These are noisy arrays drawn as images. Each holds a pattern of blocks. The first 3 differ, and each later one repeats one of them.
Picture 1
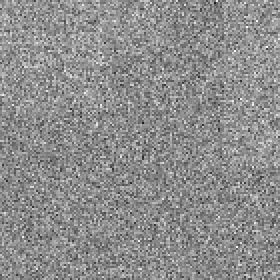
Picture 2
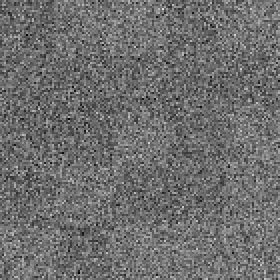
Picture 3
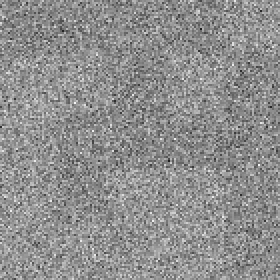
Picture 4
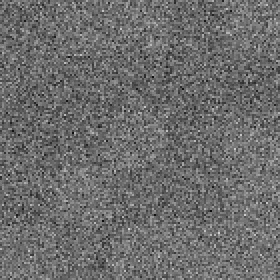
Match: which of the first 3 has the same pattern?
2
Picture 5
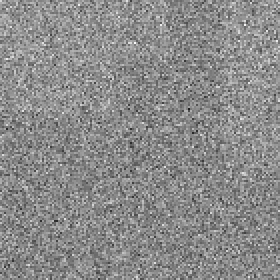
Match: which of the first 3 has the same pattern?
1
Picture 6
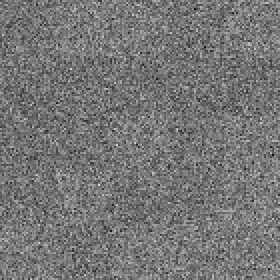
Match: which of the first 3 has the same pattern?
2
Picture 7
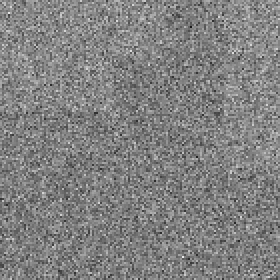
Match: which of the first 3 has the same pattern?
1
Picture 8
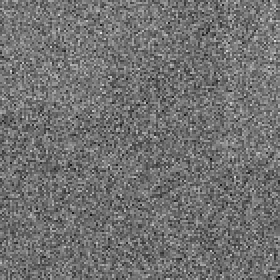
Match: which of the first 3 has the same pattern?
1
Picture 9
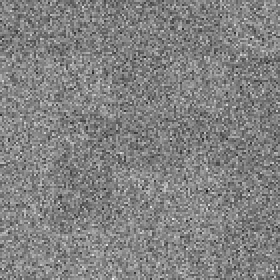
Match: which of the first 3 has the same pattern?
3
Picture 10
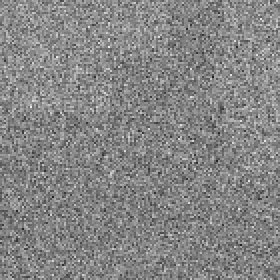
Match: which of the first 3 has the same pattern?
1
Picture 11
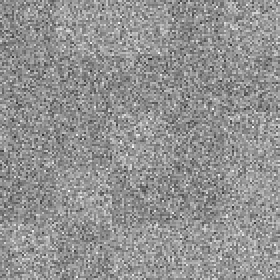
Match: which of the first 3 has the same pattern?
2
